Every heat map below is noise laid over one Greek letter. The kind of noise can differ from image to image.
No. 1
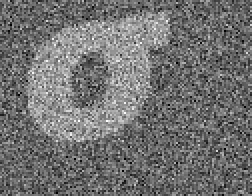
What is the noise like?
independent entries
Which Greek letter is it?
sigma
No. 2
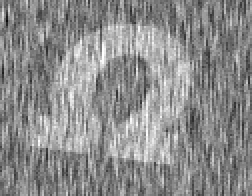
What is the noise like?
streaked along the columns
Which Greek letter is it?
omega
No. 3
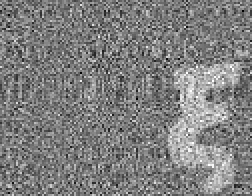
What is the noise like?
low rank plus noise
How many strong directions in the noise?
three or four
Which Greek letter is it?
xi
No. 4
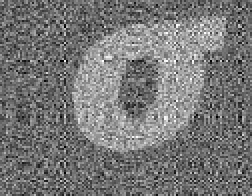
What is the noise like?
low rank plus noise
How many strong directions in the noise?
one
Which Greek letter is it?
sigma
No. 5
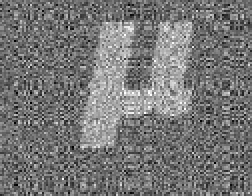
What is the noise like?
low rank plus noise
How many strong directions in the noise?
one
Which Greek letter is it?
mu
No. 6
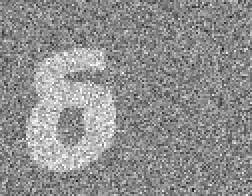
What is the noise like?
independent entries
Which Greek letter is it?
delta
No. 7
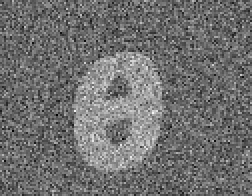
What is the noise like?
independent entries
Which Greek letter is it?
theta
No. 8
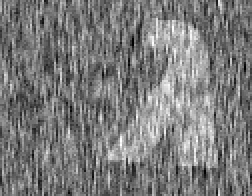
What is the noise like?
streaked along the columns
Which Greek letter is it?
lambda
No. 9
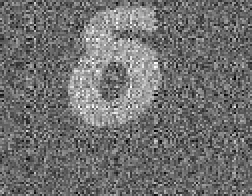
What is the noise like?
low rank plus noise
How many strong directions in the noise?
two
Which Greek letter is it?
delta
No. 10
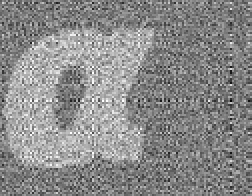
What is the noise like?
low rank plus noise
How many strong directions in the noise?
one
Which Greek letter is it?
alpha
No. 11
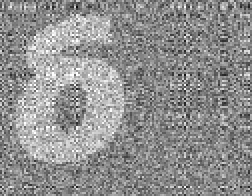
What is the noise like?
low rank plus noise
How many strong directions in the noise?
one
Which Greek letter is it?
delta
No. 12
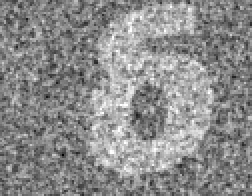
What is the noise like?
blotchy
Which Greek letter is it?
delta
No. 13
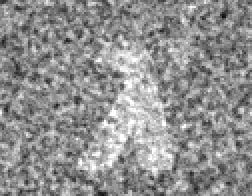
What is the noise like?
blotchy
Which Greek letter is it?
lambda
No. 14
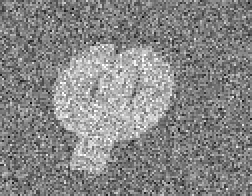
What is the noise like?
independent entries
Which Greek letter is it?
phi
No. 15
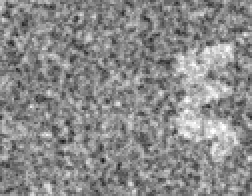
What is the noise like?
blotchy
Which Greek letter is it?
xi
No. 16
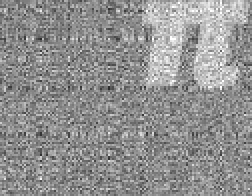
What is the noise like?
low rank plus noise
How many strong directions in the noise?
two
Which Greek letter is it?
pi
